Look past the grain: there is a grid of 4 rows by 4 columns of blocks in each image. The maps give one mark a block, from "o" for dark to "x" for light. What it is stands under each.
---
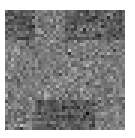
o x o o
x x x x
x x x x
x o o x
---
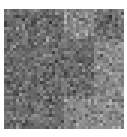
o o x o
o o o x
o o o x
o o x x
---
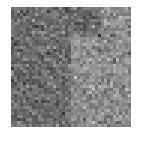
o o o x
o o x x
o o x x
o o x x
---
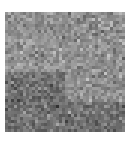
x x x x
x x x x
o o x x
o o o o
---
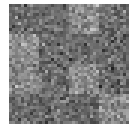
o o x o
x o o o
x o x o
o o o x
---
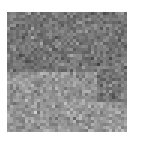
o o o o
o o o o
x x x o
x x x x
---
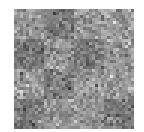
x o x x
o x o x
x o x x
o x x o
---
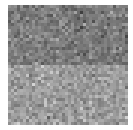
o o o o
o o o o
x x x x
x x x x
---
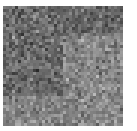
o o o o
o o x x
o o x x
x x x x
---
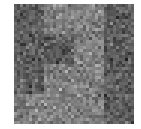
o x x o
o o x o
o x x o
x x x o
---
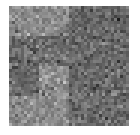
x x o o
o o o o
o x o o
x x o o
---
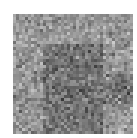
x x x x
x o o x
x o o o
x o o x
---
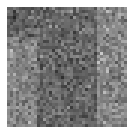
o o o x
x o o x
x o o x
x o o x
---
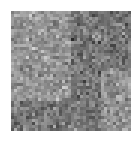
x x o o
x x o o
x x o x
o o o x
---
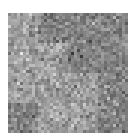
x o o o
x x o o
x x x o
o x x o
